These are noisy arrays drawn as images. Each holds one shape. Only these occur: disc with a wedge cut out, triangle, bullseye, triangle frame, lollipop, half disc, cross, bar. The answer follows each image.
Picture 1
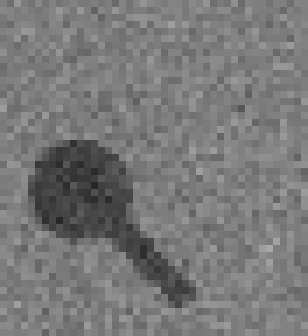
lollipop
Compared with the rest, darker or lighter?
darker
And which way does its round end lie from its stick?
up and left
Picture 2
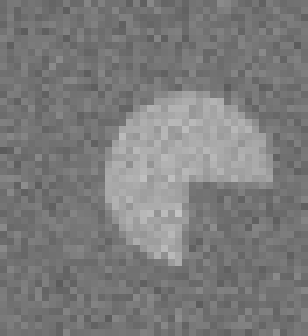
disc with a wedge cut out
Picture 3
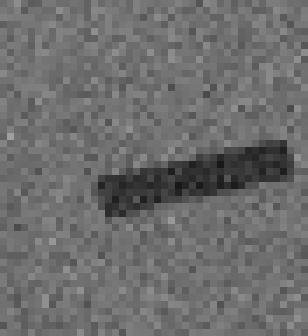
bar
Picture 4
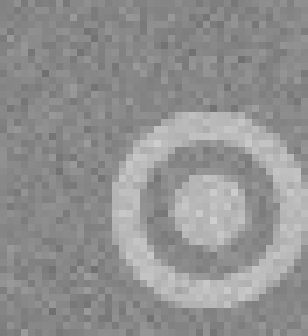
bullseye
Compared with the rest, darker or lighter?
lighter
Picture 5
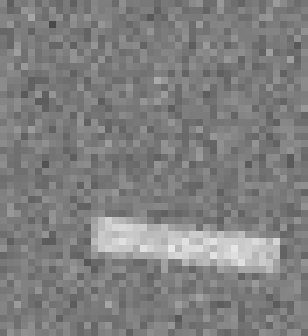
bar
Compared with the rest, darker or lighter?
lighter
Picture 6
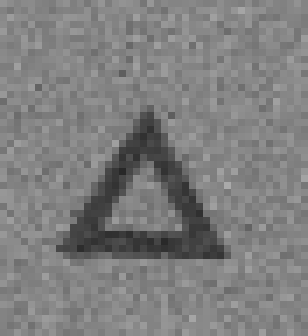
triangle frame
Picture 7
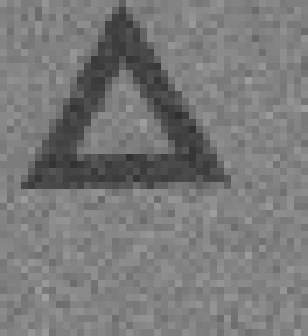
triangle frame
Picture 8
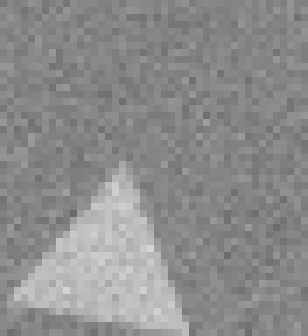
triangle
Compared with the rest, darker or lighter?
lighter
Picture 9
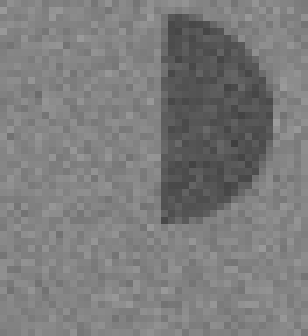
half disc
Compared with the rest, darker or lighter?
darker
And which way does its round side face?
right
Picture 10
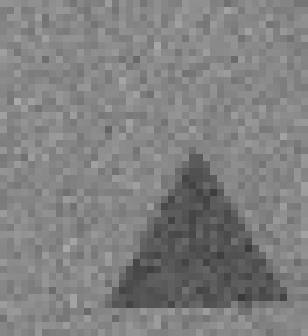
triangle
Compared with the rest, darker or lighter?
darker
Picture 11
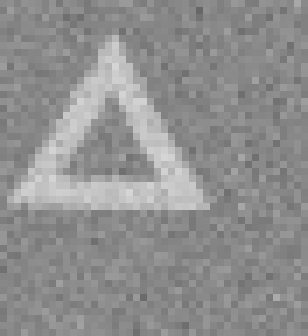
triangle frame
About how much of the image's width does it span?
two thirds
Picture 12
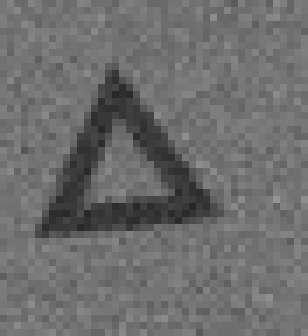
triangle frame
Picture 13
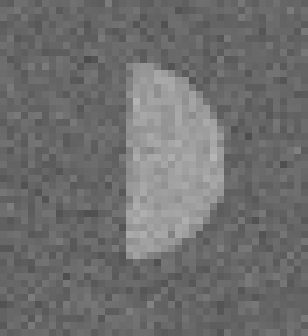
half disc
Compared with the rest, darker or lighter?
lighter
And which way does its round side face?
right
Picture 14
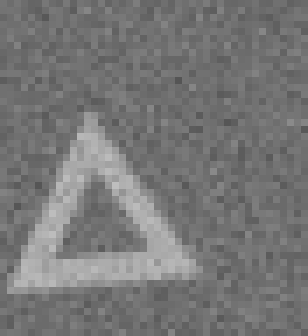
triangle frame
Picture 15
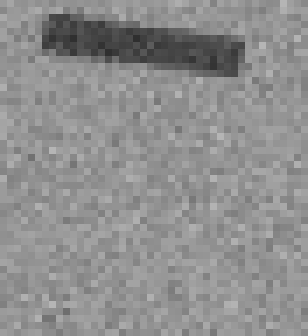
bar
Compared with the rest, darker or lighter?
darker
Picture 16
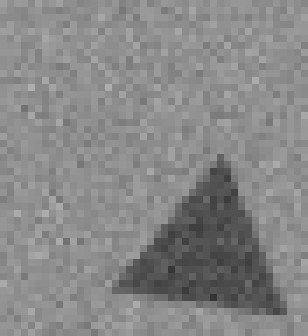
triangle
